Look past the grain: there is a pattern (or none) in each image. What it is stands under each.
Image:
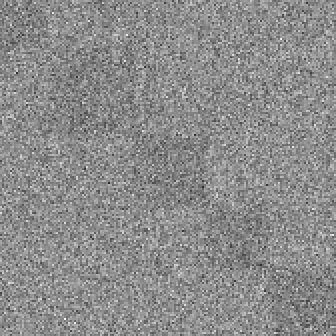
blocks along the diagonal
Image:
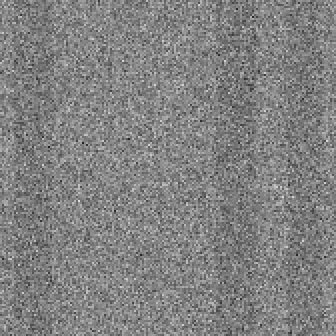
bands of columns
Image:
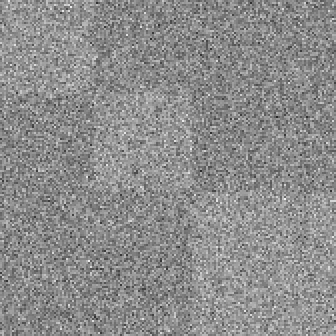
blocks along the diagonal
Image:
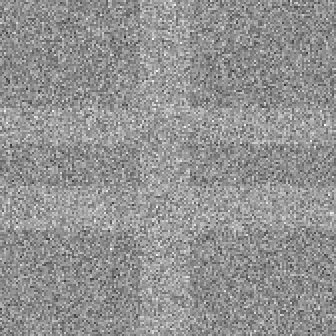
bands of rows crossing bands of columns
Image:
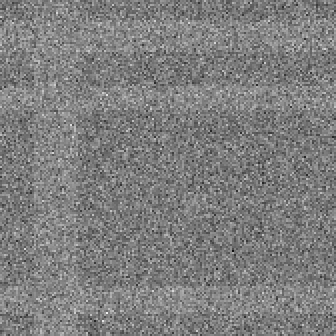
bands of rows crossing bands of columns
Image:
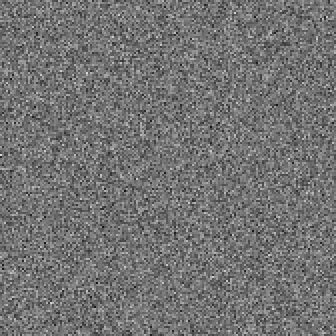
only noise
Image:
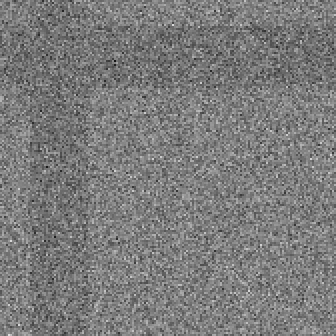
bands of rows crossing bands of columns
